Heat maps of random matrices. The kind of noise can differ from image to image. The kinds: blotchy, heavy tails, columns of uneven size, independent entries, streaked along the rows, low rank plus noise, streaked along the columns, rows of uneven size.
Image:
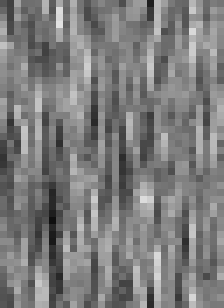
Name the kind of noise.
streaked along the columns
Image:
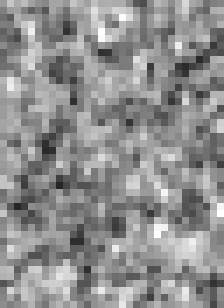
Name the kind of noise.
blotchy
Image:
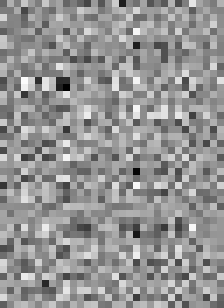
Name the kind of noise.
low rank plus noise
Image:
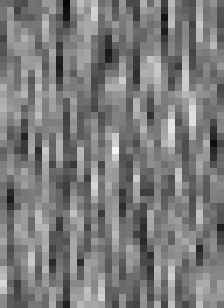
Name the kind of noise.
streaked along the columns
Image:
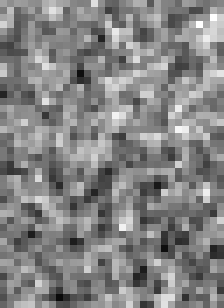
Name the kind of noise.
blotchy
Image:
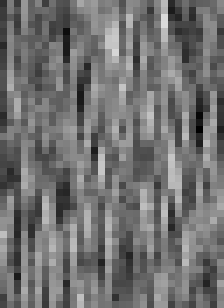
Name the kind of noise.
streaked along the columns
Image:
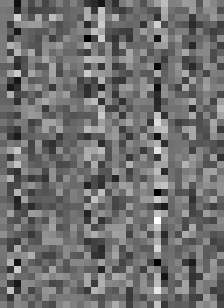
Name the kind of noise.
columns of uneven size
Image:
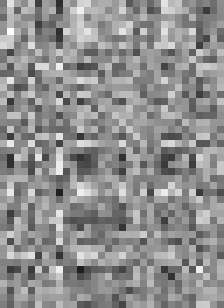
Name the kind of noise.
low rank plus noise
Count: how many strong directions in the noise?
one
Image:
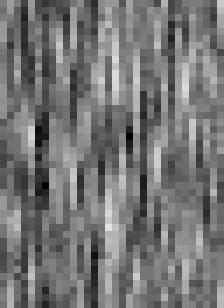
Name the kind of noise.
streaked along the columns
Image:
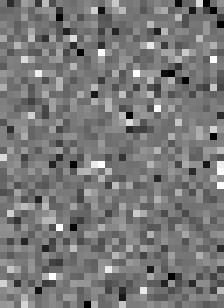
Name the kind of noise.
heavy tails
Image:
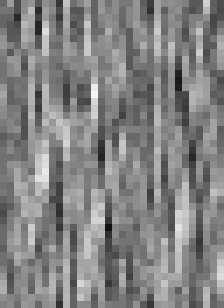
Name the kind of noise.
streaked along the columns
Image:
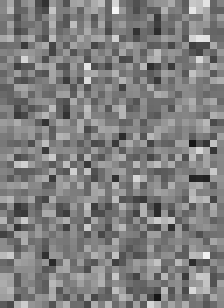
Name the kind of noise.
low rank plus noise
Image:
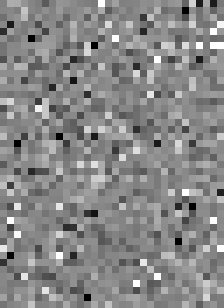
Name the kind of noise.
heavy tails
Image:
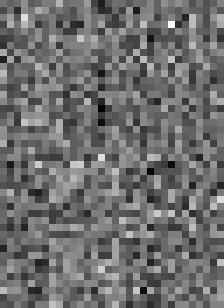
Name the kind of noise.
low rank plus noise
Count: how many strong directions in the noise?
five to eight
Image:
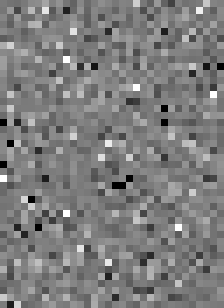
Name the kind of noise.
heavy tails
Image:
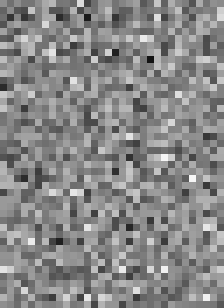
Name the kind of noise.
low rank plus noise
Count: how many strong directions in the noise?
five to eight
